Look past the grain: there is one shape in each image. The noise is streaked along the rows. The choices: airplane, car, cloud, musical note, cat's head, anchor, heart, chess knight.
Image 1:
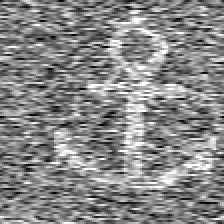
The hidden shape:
anchor
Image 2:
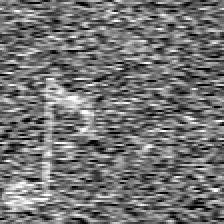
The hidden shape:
musical note
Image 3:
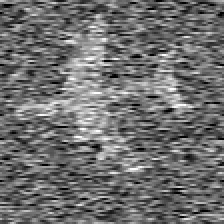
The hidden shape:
airplane
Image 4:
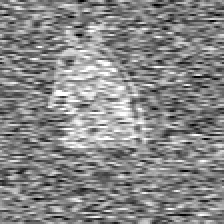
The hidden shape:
chess knight
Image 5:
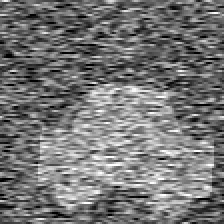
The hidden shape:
car
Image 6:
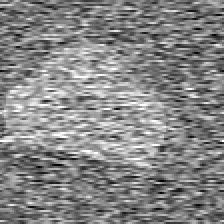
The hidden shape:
cloud
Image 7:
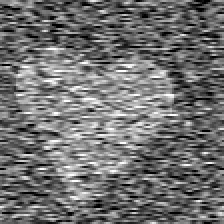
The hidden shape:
heart
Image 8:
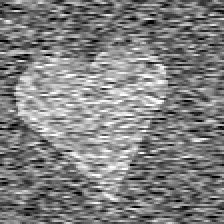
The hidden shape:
heart
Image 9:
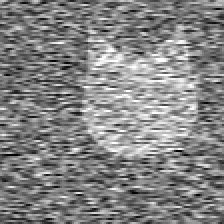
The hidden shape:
cat's head
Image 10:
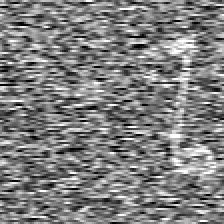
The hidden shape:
musical note
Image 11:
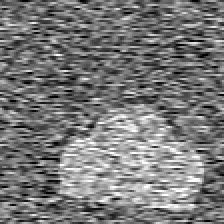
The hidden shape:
cloud
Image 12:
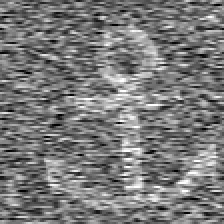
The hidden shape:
anchor
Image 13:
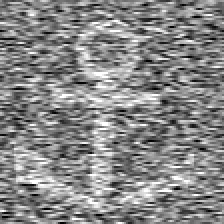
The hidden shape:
anchor
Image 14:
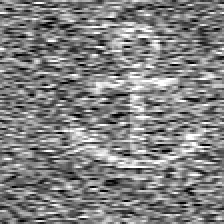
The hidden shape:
anchor
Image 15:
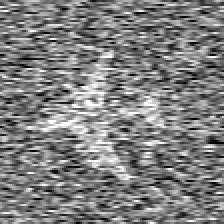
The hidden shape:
airplane
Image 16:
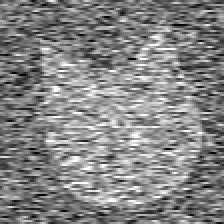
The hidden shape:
cat's head
